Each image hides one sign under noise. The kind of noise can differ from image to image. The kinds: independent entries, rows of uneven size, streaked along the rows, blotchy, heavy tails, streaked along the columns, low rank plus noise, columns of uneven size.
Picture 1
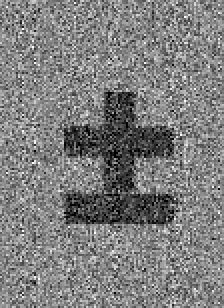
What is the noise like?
columns of uneven size
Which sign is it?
plus-minus sign
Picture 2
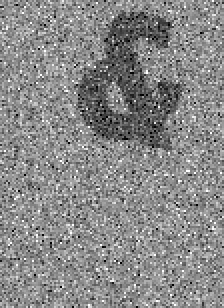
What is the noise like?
heavy tails
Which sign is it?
ampersand
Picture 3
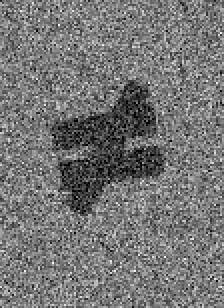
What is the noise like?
independent entries
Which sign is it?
not-equal sign
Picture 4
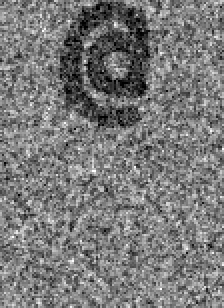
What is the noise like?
blotchy
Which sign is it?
at sign
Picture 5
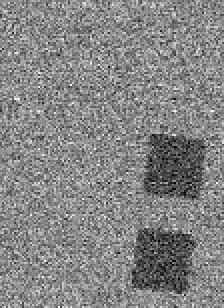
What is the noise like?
low rank plus noise
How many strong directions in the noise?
three or four
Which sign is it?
colon
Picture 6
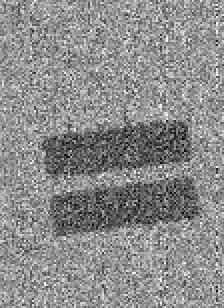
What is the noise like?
columns of uneven size
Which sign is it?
equals sign
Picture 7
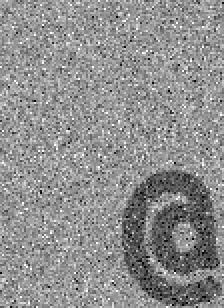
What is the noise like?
heavy tails
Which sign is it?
at sign
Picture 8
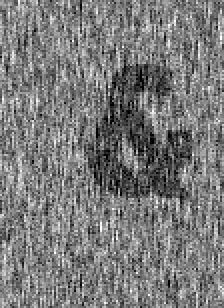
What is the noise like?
streaked along the columns
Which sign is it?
ampersand
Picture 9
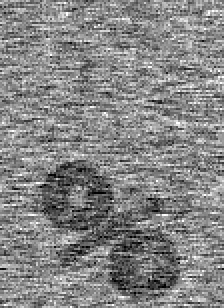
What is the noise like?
streaked along the rows
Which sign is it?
percent sign
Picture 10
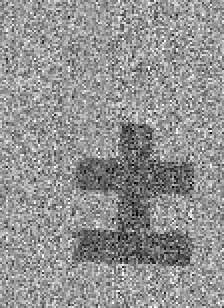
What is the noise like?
columns of uneven size
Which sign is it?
plus-minus sign
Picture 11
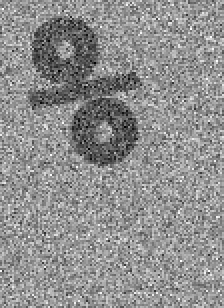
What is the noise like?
independent entries
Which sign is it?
percent sign
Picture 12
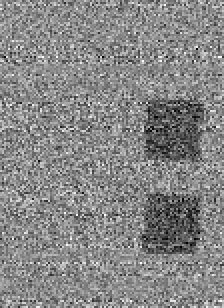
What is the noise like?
rows of uneven size
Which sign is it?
colon
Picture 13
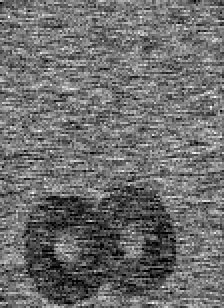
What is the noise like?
streaked along the rows
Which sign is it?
infinity sign
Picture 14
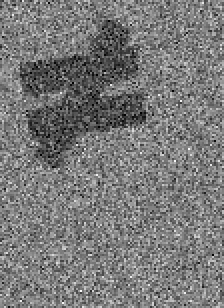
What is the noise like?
independent entries
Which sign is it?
not-equal sign
